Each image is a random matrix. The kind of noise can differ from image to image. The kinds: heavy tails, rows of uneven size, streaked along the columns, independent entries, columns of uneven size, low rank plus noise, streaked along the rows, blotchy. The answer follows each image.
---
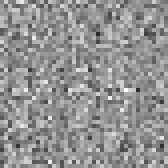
low rank plus noise
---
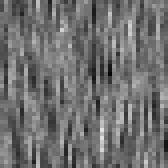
streaked along the columns
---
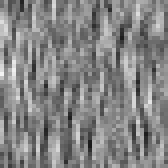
streaked along the columns
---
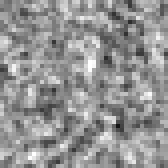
blotchy
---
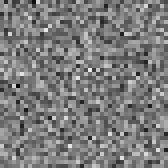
independent entries
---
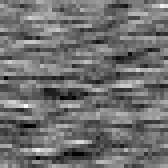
streaked along the rows
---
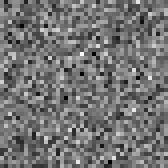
independent entries
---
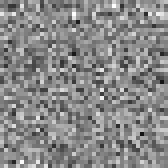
low rank plus noise
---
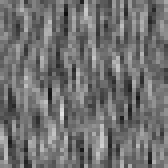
streaked along the columns
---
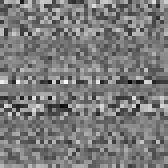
rows of uneven size
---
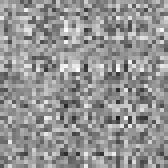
low rank plus noise
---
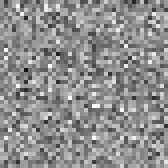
low rank plus noise
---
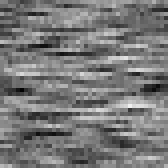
streaked along the rows
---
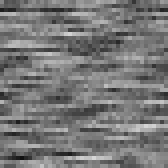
streaked along the rows
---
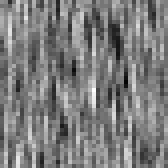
streaked along the columns
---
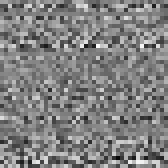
rows of uneven size
